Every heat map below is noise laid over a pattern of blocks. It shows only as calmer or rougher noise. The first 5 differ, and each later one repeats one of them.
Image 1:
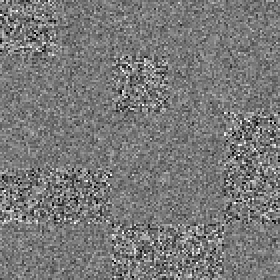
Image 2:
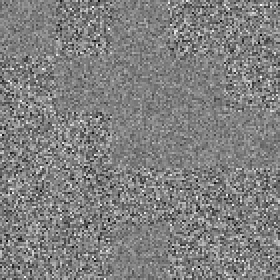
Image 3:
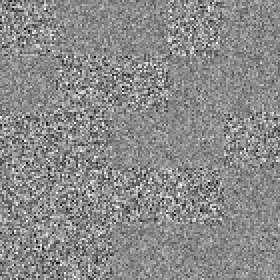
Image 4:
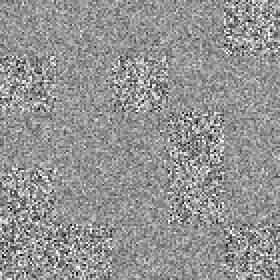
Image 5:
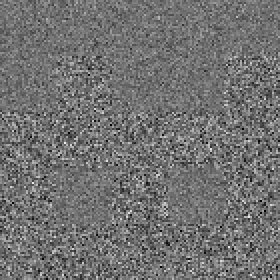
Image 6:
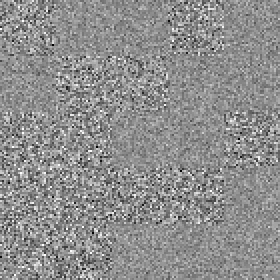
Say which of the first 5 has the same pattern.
3
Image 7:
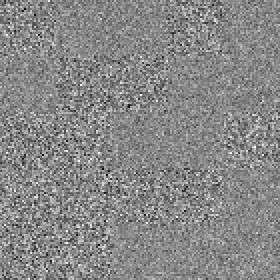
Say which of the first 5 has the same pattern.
3
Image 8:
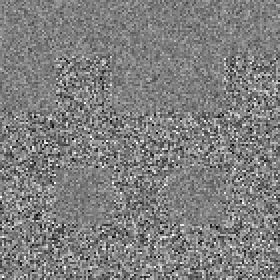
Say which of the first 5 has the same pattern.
5
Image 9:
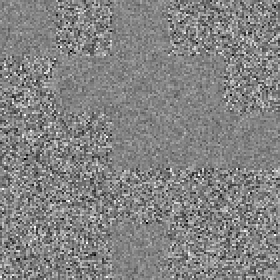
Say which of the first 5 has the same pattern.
2
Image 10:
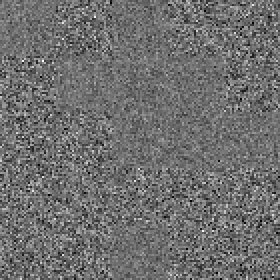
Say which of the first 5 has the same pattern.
2
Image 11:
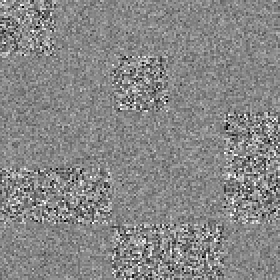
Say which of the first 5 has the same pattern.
1
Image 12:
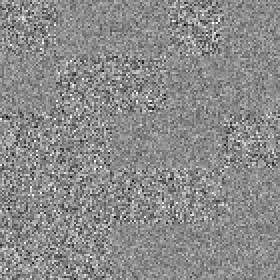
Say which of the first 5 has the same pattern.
3
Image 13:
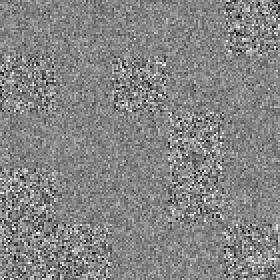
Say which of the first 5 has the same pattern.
4
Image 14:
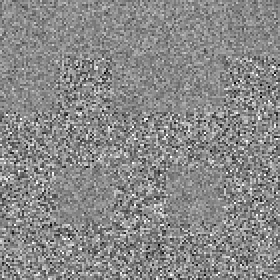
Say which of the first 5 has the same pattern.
5
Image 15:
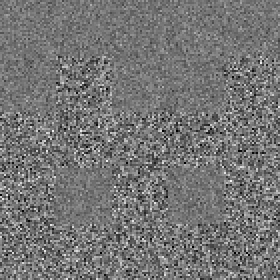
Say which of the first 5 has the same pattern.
5
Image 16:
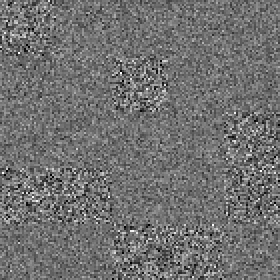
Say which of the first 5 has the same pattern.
1
